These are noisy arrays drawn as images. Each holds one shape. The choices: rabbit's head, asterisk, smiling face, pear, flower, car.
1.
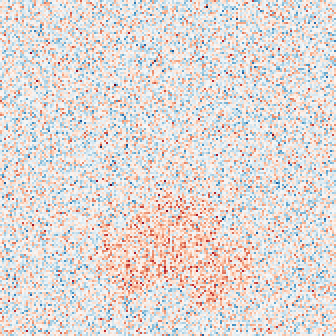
red car
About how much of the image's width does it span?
half
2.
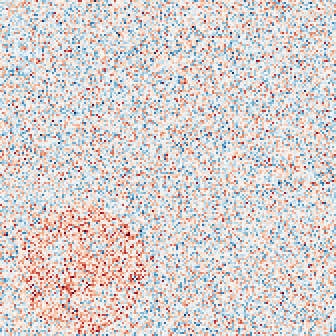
red smiling face, bottom left
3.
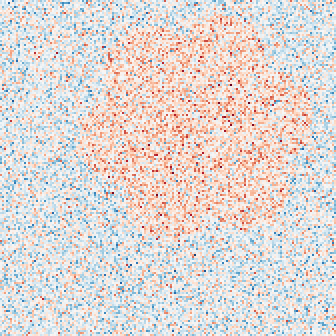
red flower
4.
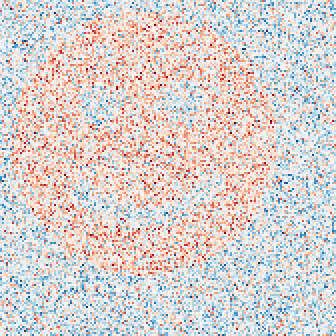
red smiling face
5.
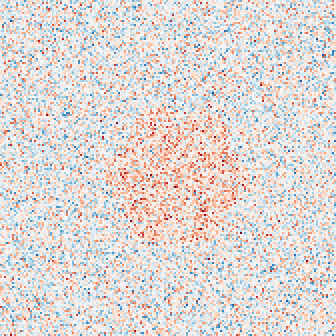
red flower, centre
